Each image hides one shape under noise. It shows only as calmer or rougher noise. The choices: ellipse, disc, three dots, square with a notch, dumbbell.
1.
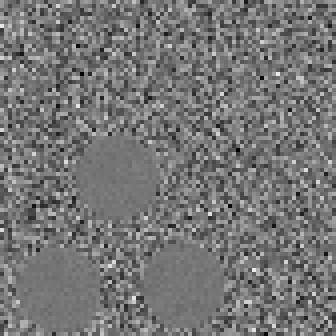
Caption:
calm three dots
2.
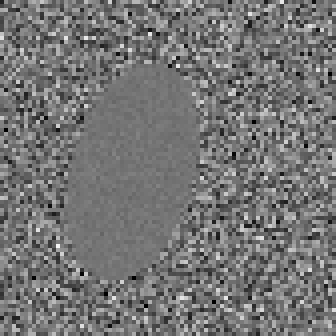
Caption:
calm ellipse
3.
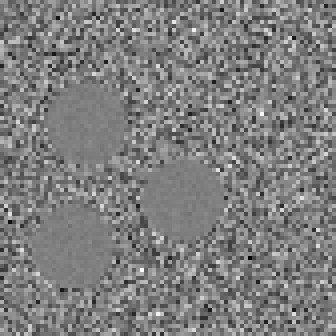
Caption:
calm three dots
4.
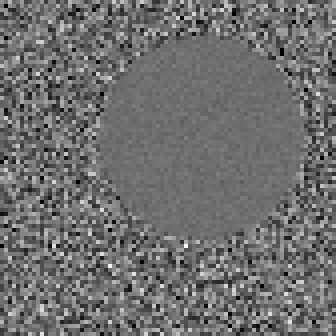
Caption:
calm disc
